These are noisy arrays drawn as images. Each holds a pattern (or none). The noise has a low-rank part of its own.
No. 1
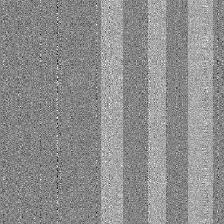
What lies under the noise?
bands of columns
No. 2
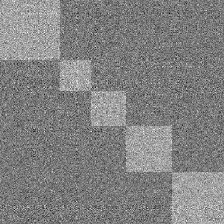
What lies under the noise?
blocks along the diagonal
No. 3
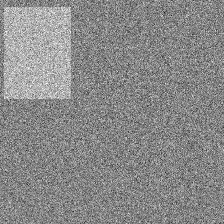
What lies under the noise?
one block
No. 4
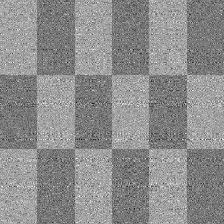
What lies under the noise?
a checkerboard
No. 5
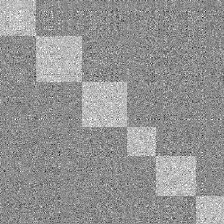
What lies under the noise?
blocks along the diagonal
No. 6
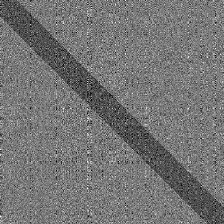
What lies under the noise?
a diagonal band
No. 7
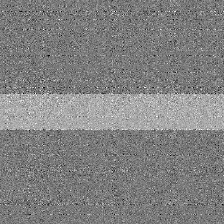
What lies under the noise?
one band of rows
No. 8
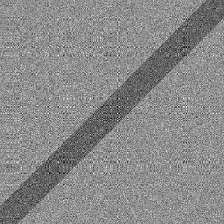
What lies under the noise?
a diagonal band
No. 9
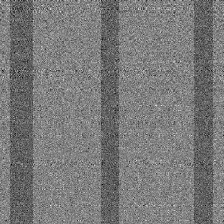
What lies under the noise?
bands of columns
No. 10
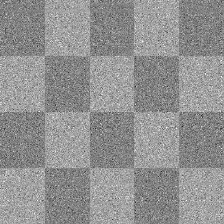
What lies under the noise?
a checkerboard
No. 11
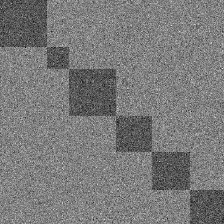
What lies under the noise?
blocks along the diagonal
